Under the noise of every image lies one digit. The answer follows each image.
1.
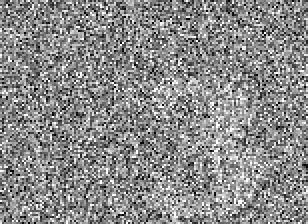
3
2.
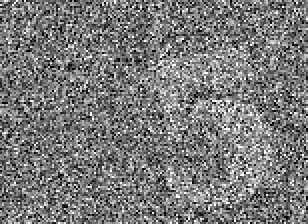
5
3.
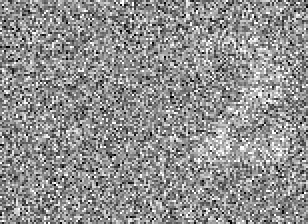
2
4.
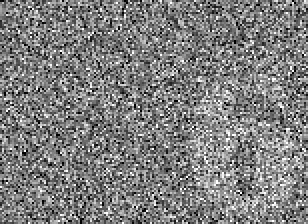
6
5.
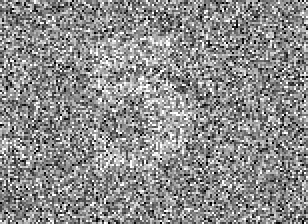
5
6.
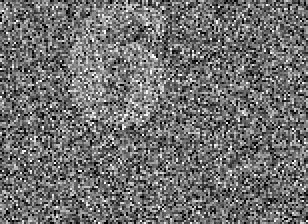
6
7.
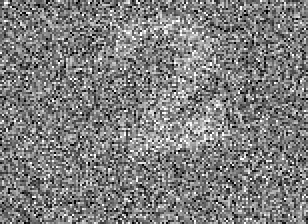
2
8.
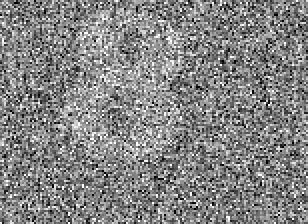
8
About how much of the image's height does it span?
two thirds
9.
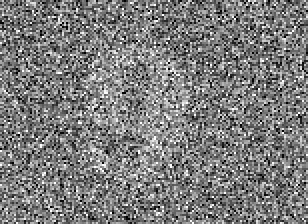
9
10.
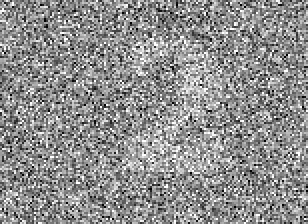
2
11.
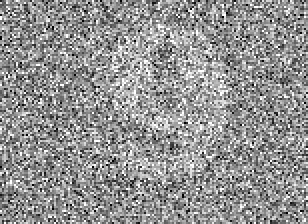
9
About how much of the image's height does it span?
two thirds
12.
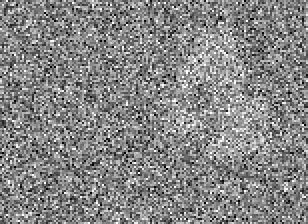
4
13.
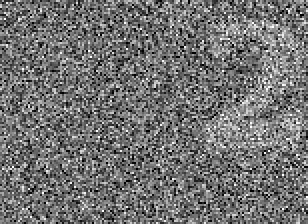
2
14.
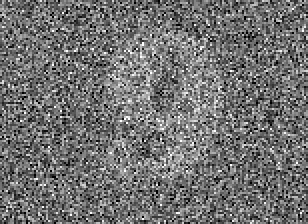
9
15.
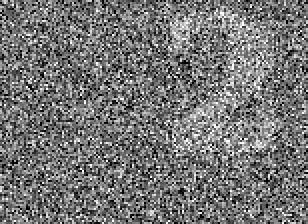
2
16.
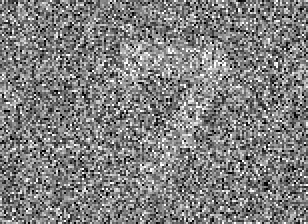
7
